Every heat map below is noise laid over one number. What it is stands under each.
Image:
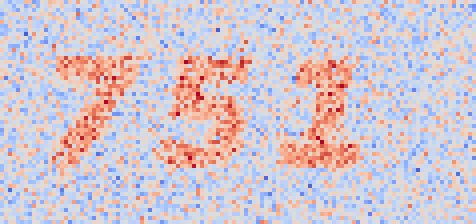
751
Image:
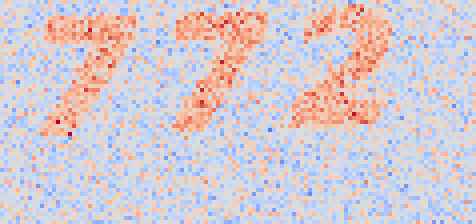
772
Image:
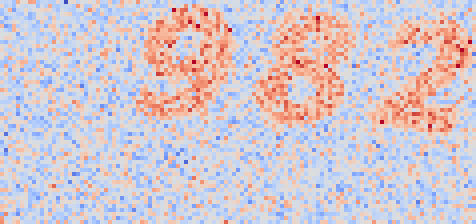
982
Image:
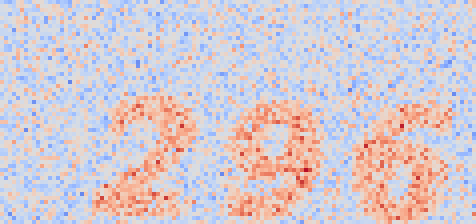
296
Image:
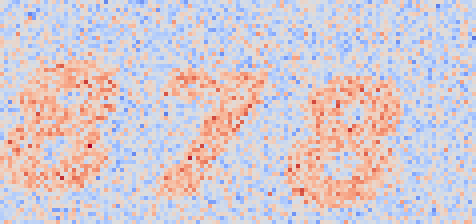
878
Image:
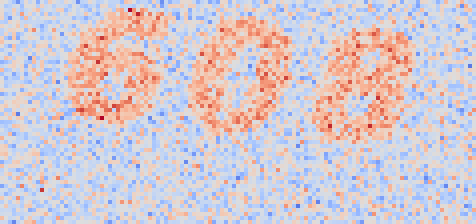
608
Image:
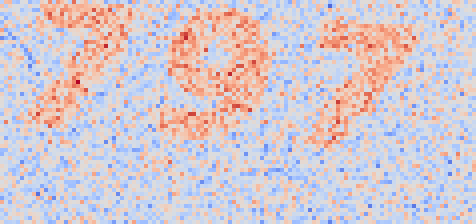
797
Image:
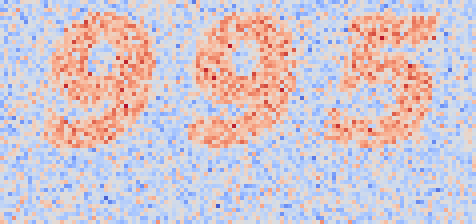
995
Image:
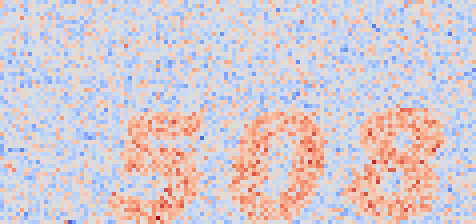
508
